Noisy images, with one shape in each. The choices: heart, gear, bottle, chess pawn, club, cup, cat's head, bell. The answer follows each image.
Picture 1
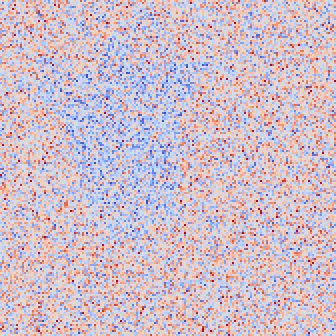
bell
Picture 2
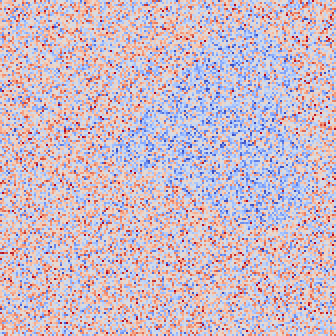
heart
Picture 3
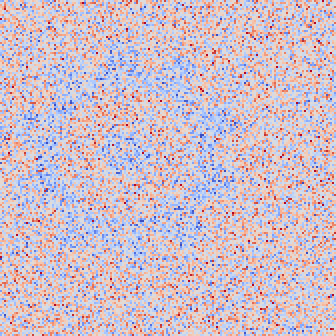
gear
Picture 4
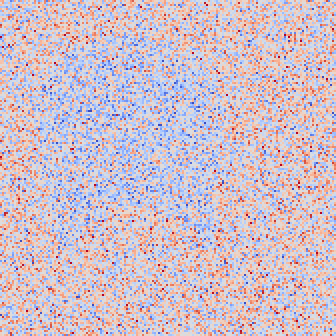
cat's head
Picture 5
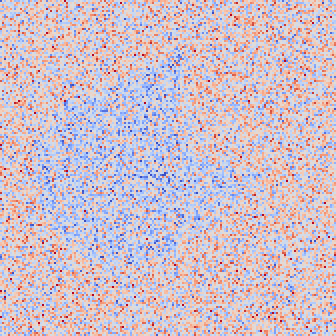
cat's head
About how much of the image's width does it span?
two thirds
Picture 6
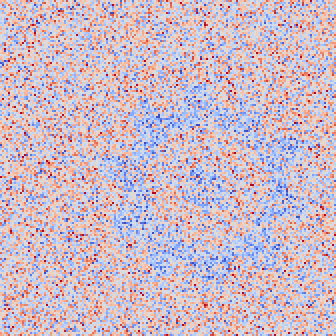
gear
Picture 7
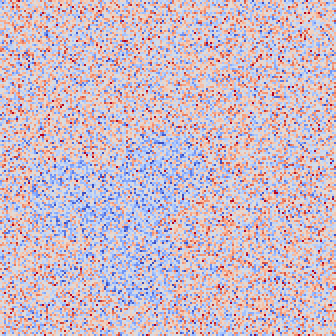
club
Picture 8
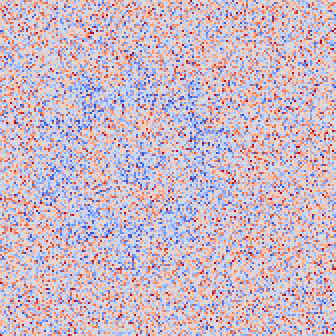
gear
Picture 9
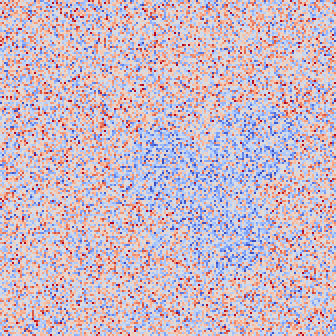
club
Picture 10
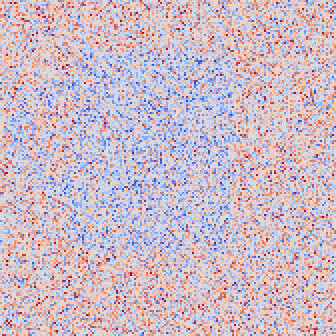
cup
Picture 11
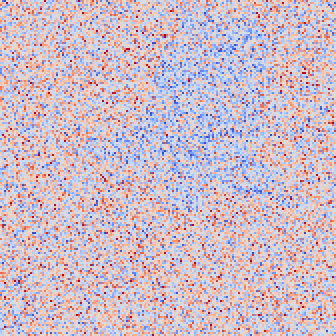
bell
